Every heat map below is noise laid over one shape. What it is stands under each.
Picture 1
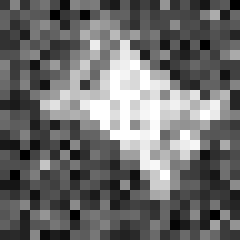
light chess rook
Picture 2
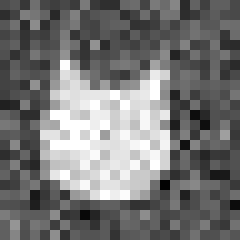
light cat's head
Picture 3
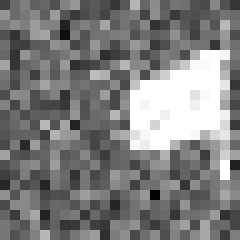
light flag
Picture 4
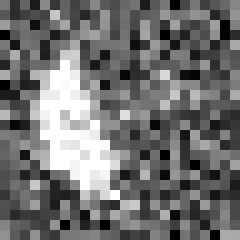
light umbrella
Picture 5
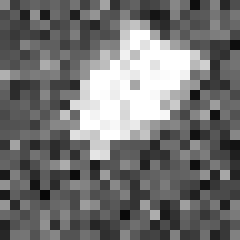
light chess knight
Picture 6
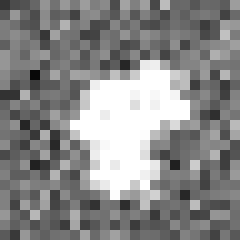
light car
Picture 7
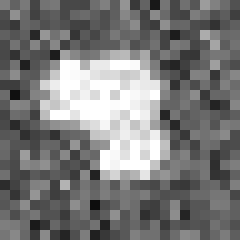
light car
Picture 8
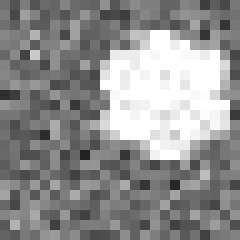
light flower
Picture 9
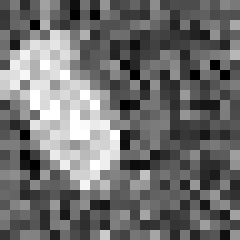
light footprint
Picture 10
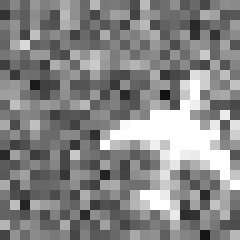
light airplane
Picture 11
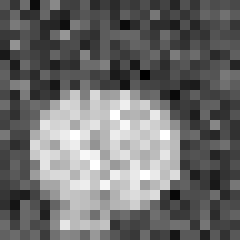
light apple
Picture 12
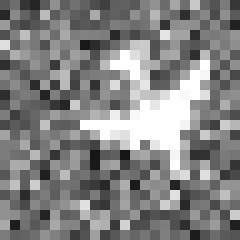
light airplane
